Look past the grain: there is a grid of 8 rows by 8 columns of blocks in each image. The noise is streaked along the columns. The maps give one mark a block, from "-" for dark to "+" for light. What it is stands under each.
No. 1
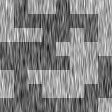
+ - + + - + + +
+ - - - - - - +
+ + + - - + - +
- - - - + + + +
- - - - - + + -
+ - + + + + + -
+ - - + + + - -
- - - - - - - +
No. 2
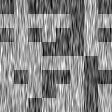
- + - - - - + -
+ + + + + - + +
- + - + - - + -
+ + + - - - + +
+ + + + + + - +
+ - + - - + - -
+ + + - + + - +
+ + - + + + - +
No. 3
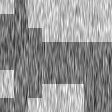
+ - + + + + + +
- - + + + + + +
- - - + + + + +
- - - - - - - -
- - - - - - - -
+ - - - - - - -
+ - - + + + - -
- - + + + + - -
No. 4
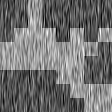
- - + - - - - -
- - + - - - - -
- + + + - + - +
+ + + + + + + -
+ + + + + + - -
- - - - + + - -
- - - - - + + +
- - - - - - + +
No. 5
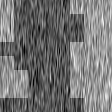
+ - - - - + + +
+ - - - - - + +
+ - - - - - + +
- - - - - + + +
+ - - - - + + +
+ + - - - + + +
+ + - - - + + +
- - - - - - + +
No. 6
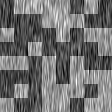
- + + + + - + -
- - - + + + - -
+ - - - + - + +
- - + - - - - +
+ + - + - + - -
- - - + - + + +
- + - + + + - +
+ - - + + - + +
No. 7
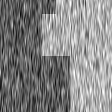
- - - - + + + +
- - - + + + + +
- - - + + + + +
- - - + + + + +
- - - - - + + +
- - - - - + + +
- - - - - + + +
- - - - - + + +
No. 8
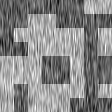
- - - - - - + +
- - + + - - - -
- + + + + + - +
- - + + + + - +
+ + + - - + - -
+ + + - - + - -
+ - + + + + - +
+ - + + + - - -
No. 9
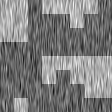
+ + - + + + + -
+ + - - - + - -
+ + - - - - - -
- - - - - - - -
- - - + + + + +
- - - + - + + +
- - - - - - + +
- + - - - - - -
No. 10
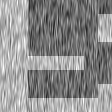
+ + - - - - - -
+ + - - - - - +
+ + - - - - - +
+ + - - - - - -
+ + + + + + - -
+ + - - - - - -
+ + - - - - - +
+ + + + + + + +
